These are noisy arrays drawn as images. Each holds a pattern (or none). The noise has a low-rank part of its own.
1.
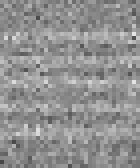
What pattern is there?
bands of rows
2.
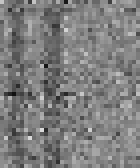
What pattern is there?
bands of columns
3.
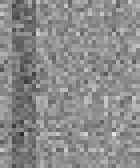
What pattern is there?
one band of columns
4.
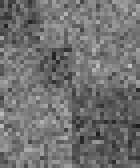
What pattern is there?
blocks along the diagonal
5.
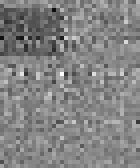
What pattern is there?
one block
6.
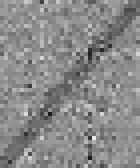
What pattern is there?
a diagonal band
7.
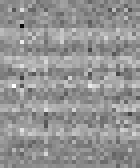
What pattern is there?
bands of rows
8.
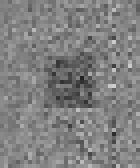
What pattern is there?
one block
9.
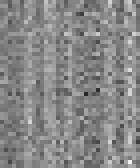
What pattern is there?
bands of columns
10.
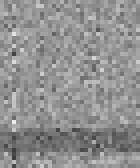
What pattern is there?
one band of rows
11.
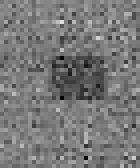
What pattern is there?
one block
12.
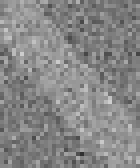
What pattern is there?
a diagonal band
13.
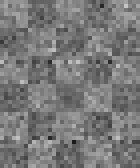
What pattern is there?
a checkerboard
